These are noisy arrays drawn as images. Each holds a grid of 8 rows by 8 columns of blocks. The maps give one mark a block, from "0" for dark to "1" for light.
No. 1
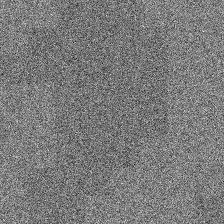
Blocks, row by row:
1 1 0 0 0 1 1 1
1 0 0 0 0 0 1 1
0 0 0 0 0 0 1 1
1 1 0 0 0 0 1 1
1 1 0 0 0 0 1 1
1 1 0 0 0 1 1 1
1 0 0 0 1 1 1 1
1 0 0 1 1 1 1 0
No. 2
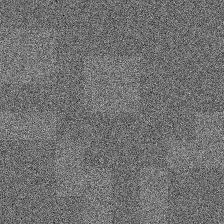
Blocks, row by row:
0 0 0 0 0 0 0 0
1 1 0 0 0 0 0 0
1 1 0 1 1 0 0 0
0 0 0 1 1 0 0 0
1 1 0 0 0 0 0 1
0 0 1 0 0 0 1 1
0 0 1 1 0 1 0 0
0 0 0 1 0 1 0 0
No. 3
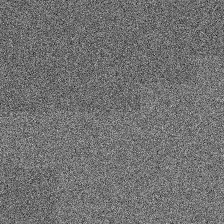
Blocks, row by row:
0 0 0 0 0 0 0 0
0 0 0 0 0 0 0 0
0 0 0 0 0 0 0 1
0 0 0 0 0 1 1 1
1 1 1 1 1 1 1 1
1 1 1 1 1 1 1 1
0 0 1 1 1 1 1 1
0 0 1 1 1 1 1 1
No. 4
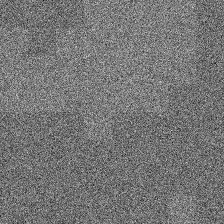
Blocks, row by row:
0 0 0 1 1 1 1 0
1 0 1 1 1 1 1 0
1 1 1 1 1 1 1 0
1 1 1 1 1 1 0 0
0 0 0 1 0 0 0 0
0 0 0 0 0 0 0 0
0 0 0 0 0 0 0 0
0 0 0 0 0 0 1 0
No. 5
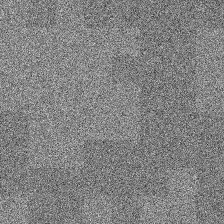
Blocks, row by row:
1 0 1 0 0 0 0 0
1 1 1 1 1 0 0 1
1 1 1 1 0 0 0 1
1 1 1 1 1 0 0 1
0 1 1 1 1 0 0 0
0 1 1 0 0 0 0 0
0 0 0 0 0 0 1 0
1 0 0 1 0 1 1 0
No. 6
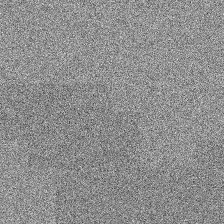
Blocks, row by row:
1 1 1 1 1 1 1 1
1 1 1 1 1 1 1 1
1 1 1 1 1 1 1 1
0 0 0 0 1 1 1 1
0 0 0 0 0 1 1 1
1 0 0 0 0 1 1 0
1 1 0 0 0 0 0 0
1 1 0 0 0 0 0 0
